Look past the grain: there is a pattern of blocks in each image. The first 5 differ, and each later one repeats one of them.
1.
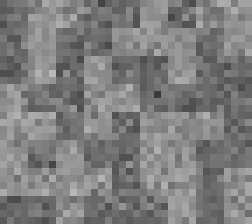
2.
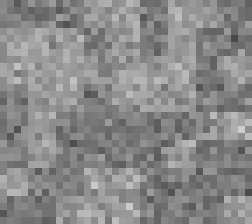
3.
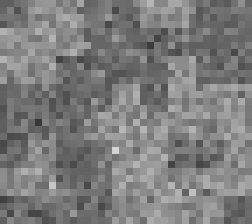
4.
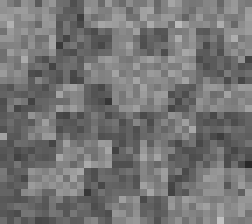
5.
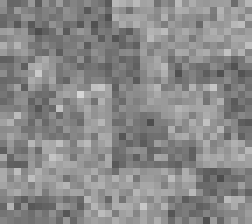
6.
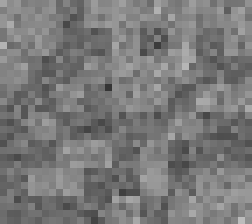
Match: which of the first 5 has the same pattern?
4
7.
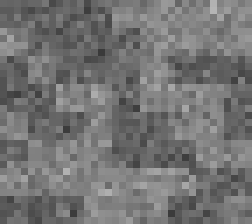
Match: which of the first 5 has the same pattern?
5
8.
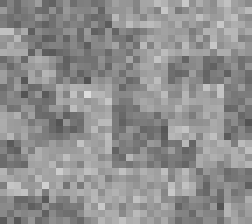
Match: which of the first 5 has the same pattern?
5
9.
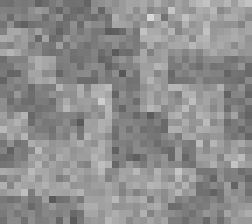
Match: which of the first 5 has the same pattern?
5
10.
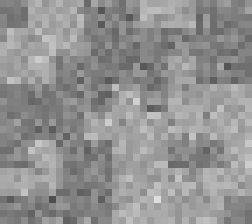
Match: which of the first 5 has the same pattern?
3
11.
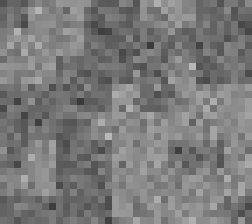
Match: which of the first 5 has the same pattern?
3
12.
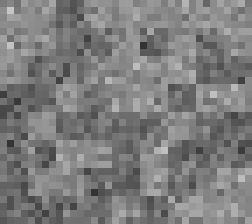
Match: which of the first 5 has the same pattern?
4
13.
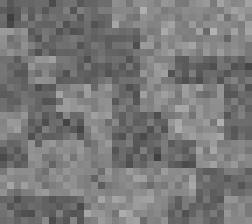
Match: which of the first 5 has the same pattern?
5
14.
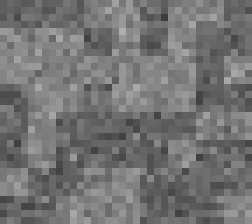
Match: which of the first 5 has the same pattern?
2
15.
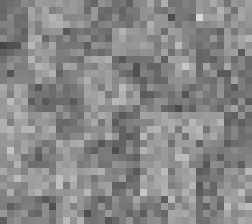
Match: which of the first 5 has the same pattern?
1
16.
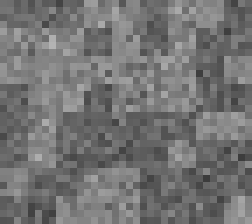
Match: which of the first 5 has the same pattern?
2
